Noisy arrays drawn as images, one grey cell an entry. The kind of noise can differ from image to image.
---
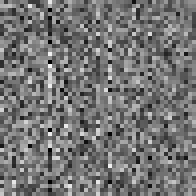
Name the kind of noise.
columns of uneven size
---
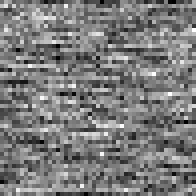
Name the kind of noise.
streaked along the rows
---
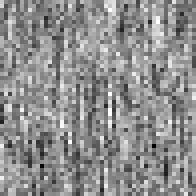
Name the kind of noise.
streaked along the columns
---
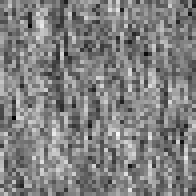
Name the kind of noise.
streaked along the columns
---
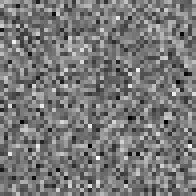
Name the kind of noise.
independent entries
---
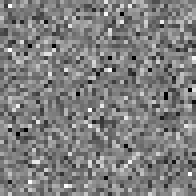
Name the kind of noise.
heavy tails
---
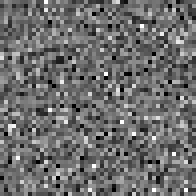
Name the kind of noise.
heavy tails
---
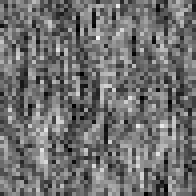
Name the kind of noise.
streaked along the columns
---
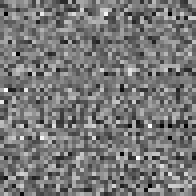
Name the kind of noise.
rows of uneven size
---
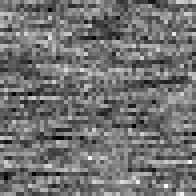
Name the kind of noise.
streaked along the rows
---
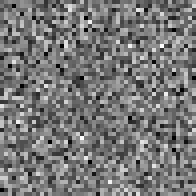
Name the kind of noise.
independent entries
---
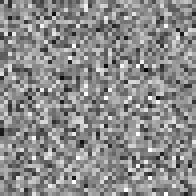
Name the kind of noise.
independent entries
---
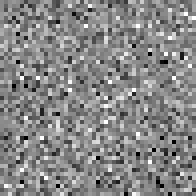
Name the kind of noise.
heavy tails
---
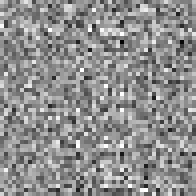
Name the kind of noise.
low rank plus noise
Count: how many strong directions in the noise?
two
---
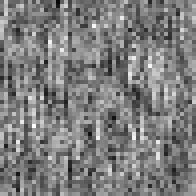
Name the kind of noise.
streaked along the columns
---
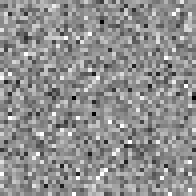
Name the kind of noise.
heavy tails
